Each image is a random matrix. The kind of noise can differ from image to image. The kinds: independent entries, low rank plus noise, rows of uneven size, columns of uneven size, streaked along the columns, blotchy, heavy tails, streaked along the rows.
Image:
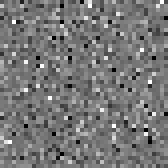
heavy tails
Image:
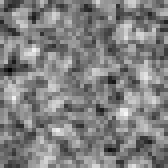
blotchy
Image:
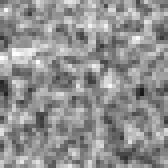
blotchy
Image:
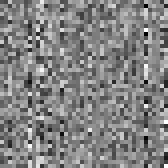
columns of uneven size
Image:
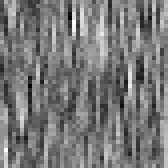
streaked along the columns
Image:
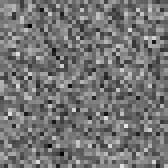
independent entries
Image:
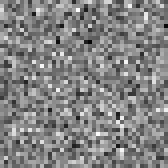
independent entries
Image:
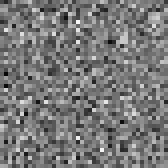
low rank plus noise
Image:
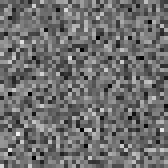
independent entries
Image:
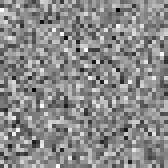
independent entries
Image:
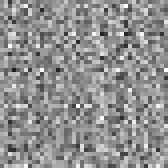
low rank plus noise
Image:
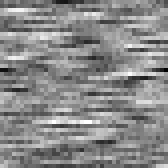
streaked along the rows
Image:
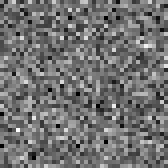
independent entries
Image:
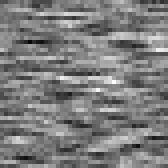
streaked along the rows
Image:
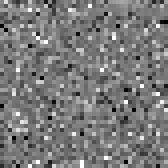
heavy tails
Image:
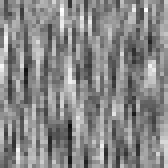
streaked along the columns
